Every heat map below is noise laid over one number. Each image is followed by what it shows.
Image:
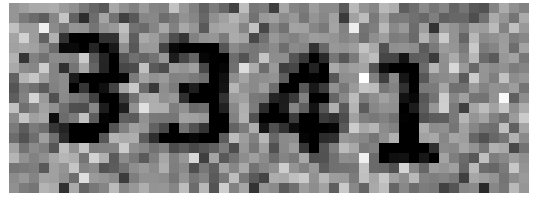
3341
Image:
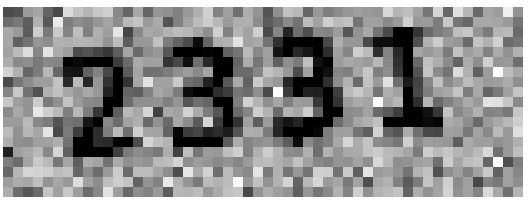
2331
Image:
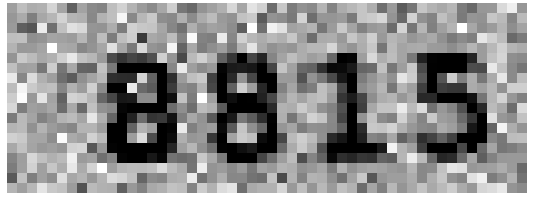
8815
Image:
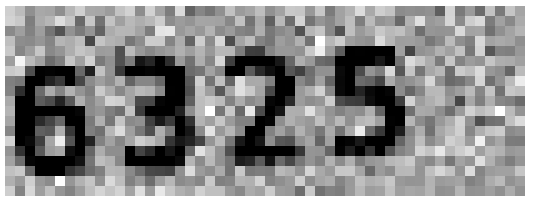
6325
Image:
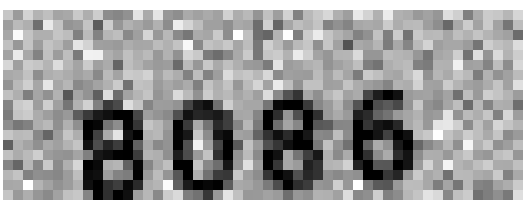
8086
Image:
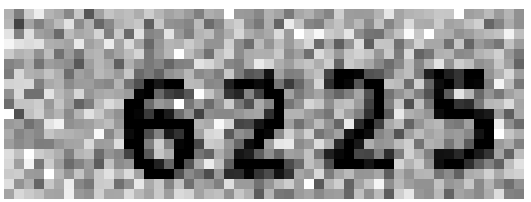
6225
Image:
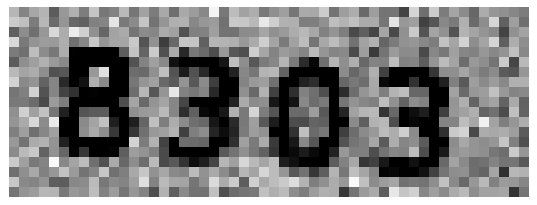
8303
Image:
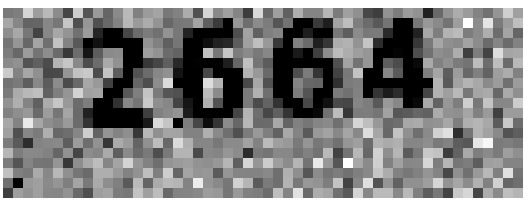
2664
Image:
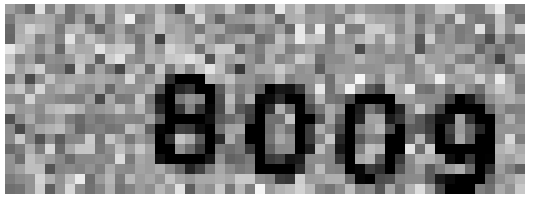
8009
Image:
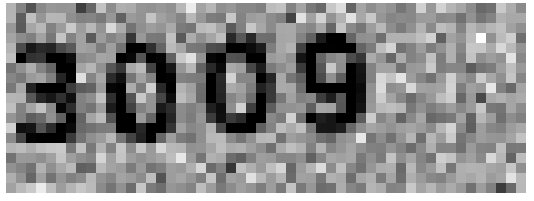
3009
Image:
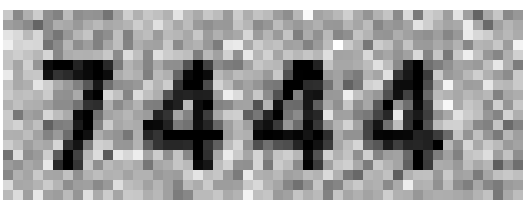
7444
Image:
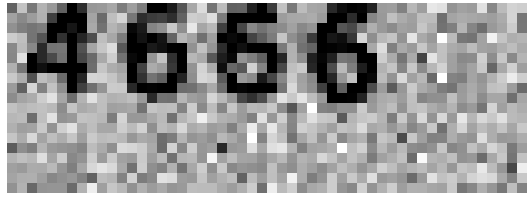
4666
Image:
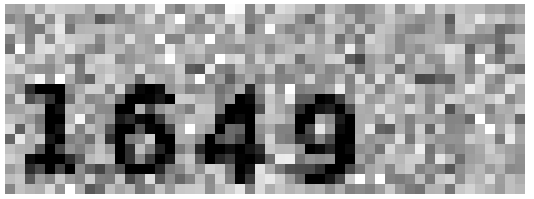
1649
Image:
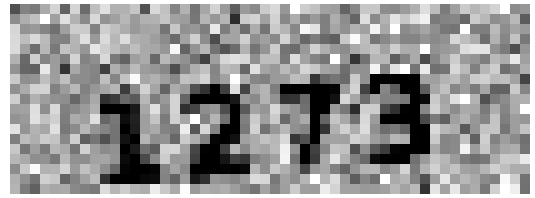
1273
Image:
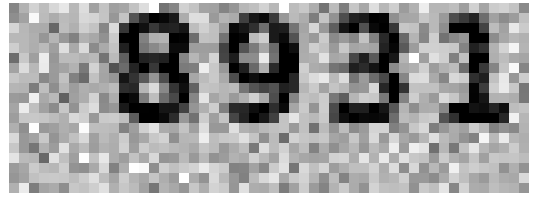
8931
